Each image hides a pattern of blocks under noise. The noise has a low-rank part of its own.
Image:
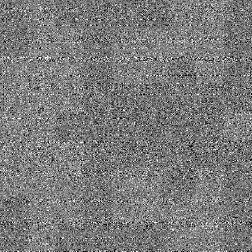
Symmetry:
top and bottom mirror each other
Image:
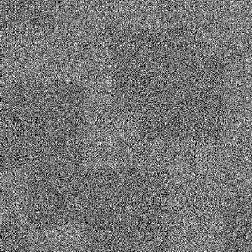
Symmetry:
mirrored about the diagonal from the bottom left
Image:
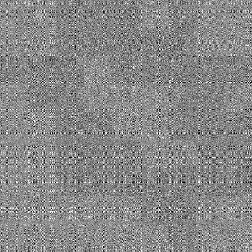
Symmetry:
mirrored about the diagonal from the bottom left
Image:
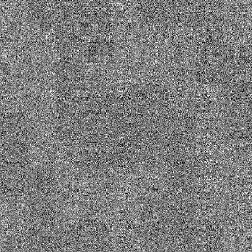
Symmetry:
the same after a half turn
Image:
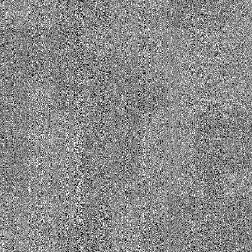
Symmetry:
no symmetry
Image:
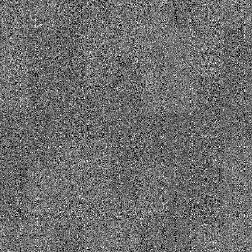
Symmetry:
the same after a half turn
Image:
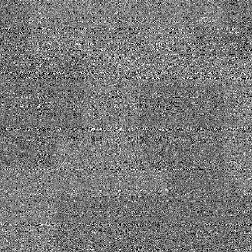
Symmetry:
no symmetry
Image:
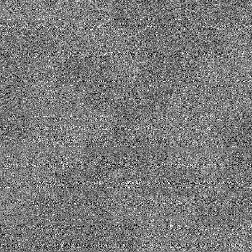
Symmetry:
the same after a half turn
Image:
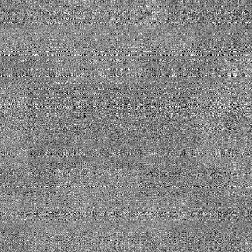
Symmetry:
top and bottom mirror each other
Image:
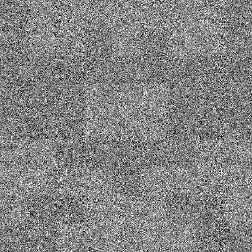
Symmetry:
left and right mirror each other
